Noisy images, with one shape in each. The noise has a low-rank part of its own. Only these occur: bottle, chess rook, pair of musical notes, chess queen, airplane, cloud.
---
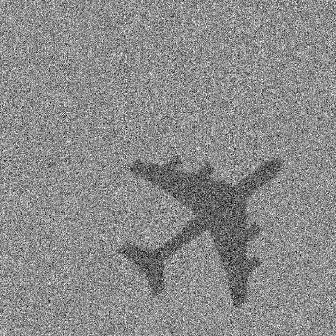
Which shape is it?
airplane
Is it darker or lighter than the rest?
darker
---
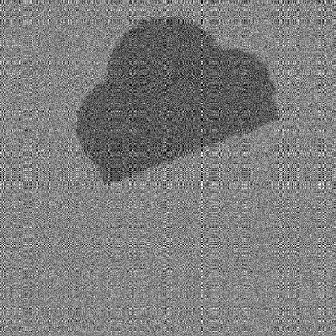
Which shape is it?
cloud
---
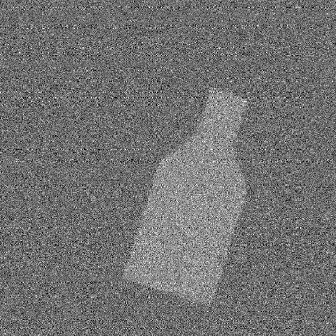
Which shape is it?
bottle
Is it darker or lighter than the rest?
lighter
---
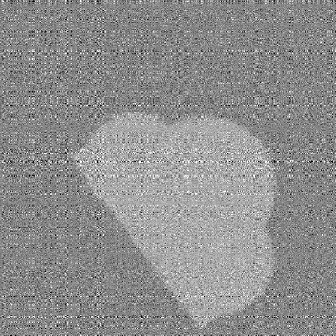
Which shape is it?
cloud
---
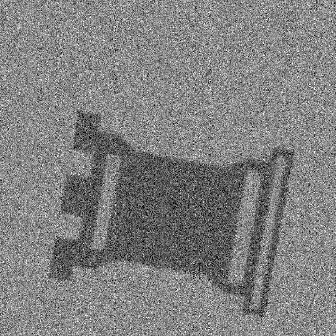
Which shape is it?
chess rook
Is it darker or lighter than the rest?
darker
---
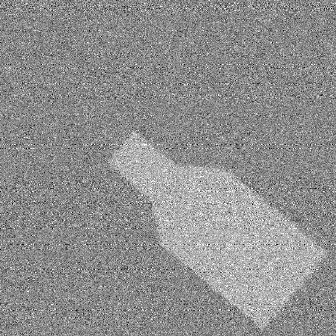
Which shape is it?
bottle
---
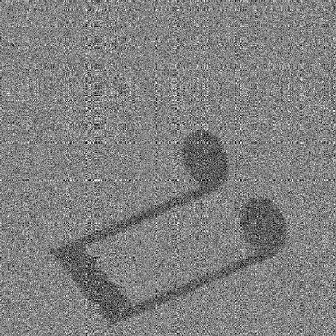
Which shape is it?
pair of musical notes
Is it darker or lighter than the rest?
darker
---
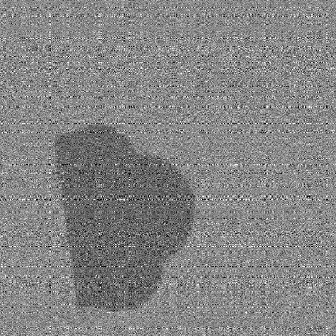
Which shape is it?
cloud
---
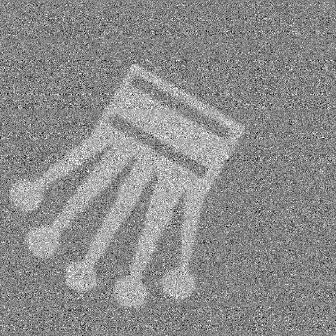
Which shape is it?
chess queen
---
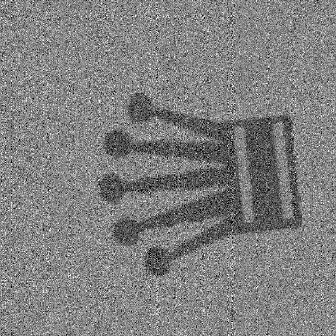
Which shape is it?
chess queen
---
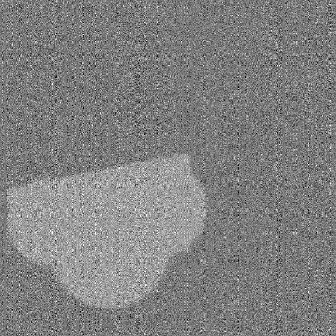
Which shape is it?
cloud
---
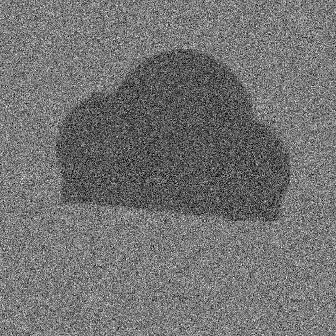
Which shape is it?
cloud
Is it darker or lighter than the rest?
darker
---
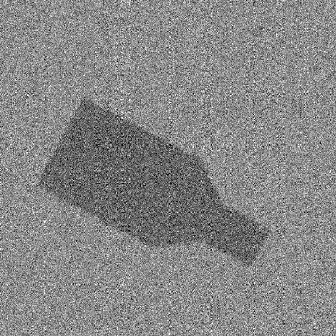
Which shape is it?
bottle
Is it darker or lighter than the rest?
darker
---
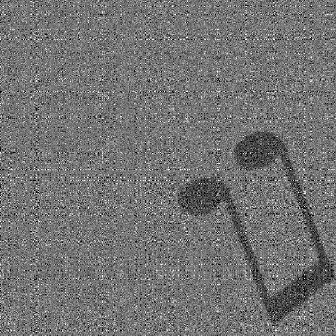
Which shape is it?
pair of musical notes
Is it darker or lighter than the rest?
darker
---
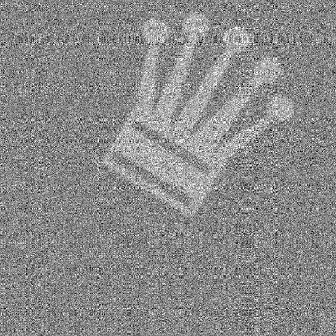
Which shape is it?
chess queen
